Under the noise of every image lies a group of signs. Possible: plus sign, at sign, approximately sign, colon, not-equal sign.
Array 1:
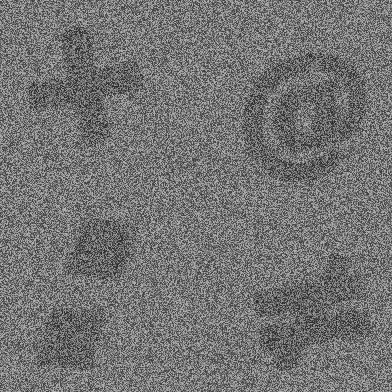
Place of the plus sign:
top left
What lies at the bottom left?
colon
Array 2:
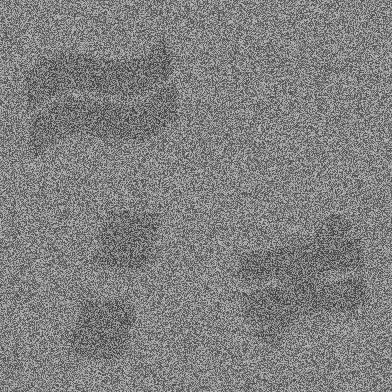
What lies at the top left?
approximately sign
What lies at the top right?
nothing
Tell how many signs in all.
3
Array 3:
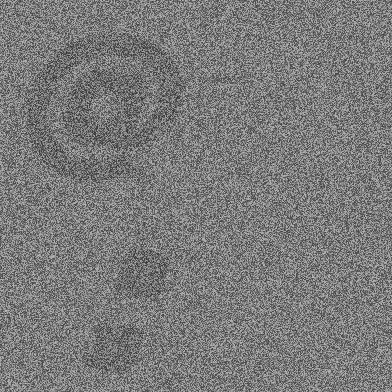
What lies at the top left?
at sign
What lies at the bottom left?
colon
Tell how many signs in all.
2
